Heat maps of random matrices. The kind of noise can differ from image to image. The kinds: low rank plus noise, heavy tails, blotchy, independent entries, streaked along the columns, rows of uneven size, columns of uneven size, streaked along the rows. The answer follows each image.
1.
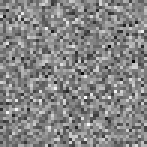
independent entries
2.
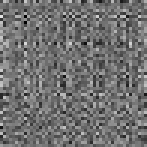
low rank plus noise
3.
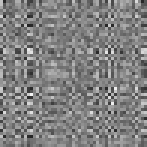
low rank plus noise
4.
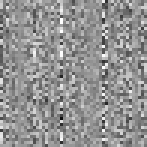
columns of uneven size
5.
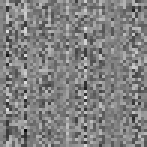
columns of uneven size
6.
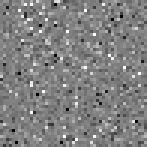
heavy tails
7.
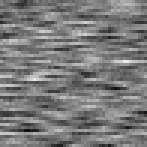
streaked along the rows
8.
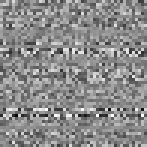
rows of uneven size
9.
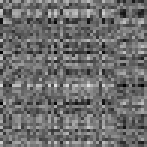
low rank plus noise
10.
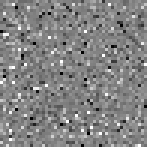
heavy tails
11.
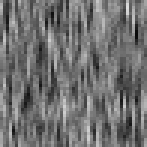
streaked along the columns
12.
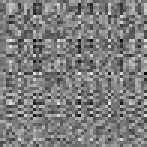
low rank plus noise
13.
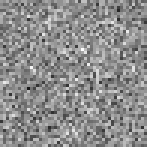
independent entries
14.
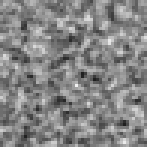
blotchy
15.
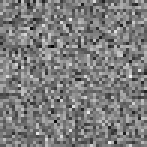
independent entries
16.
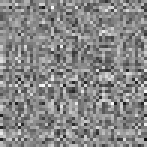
low rank plus noise
